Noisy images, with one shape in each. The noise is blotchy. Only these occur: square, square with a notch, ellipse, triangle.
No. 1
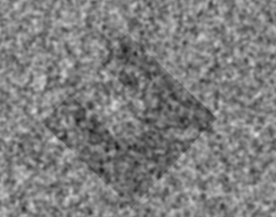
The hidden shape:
square with a notch
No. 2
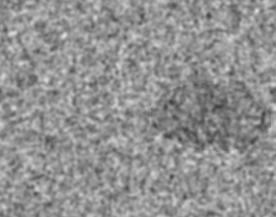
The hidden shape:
ellipse
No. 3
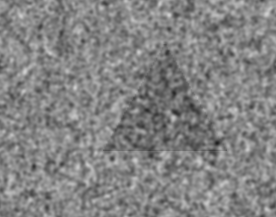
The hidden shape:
triangle
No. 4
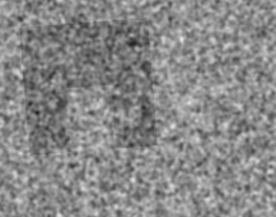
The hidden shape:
square with a notch
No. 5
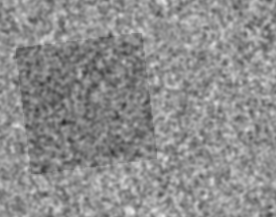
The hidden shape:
square
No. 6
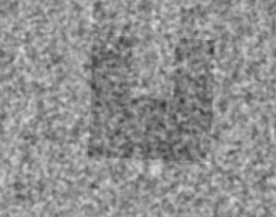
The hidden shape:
square with a notch
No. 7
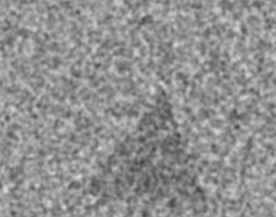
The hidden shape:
triangle
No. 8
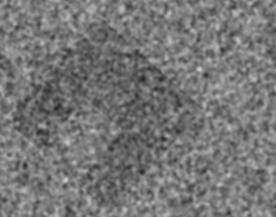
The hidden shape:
square with a notch
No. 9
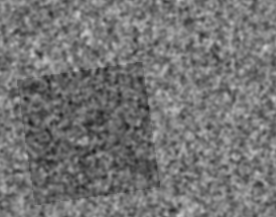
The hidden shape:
square
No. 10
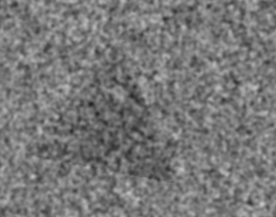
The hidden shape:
triangle
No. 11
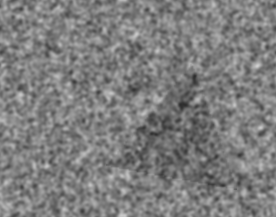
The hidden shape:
triangle
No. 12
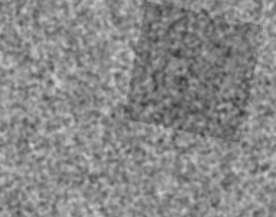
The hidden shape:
square
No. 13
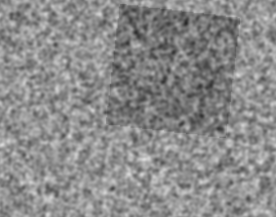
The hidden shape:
square
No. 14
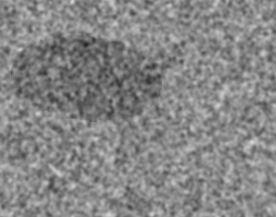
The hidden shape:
ellipse
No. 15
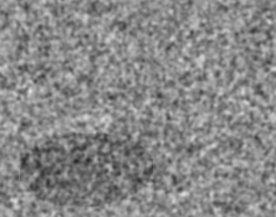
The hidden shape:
ellipse
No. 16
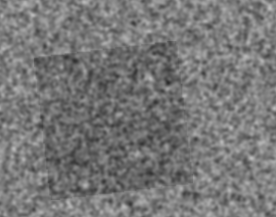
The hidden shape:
square
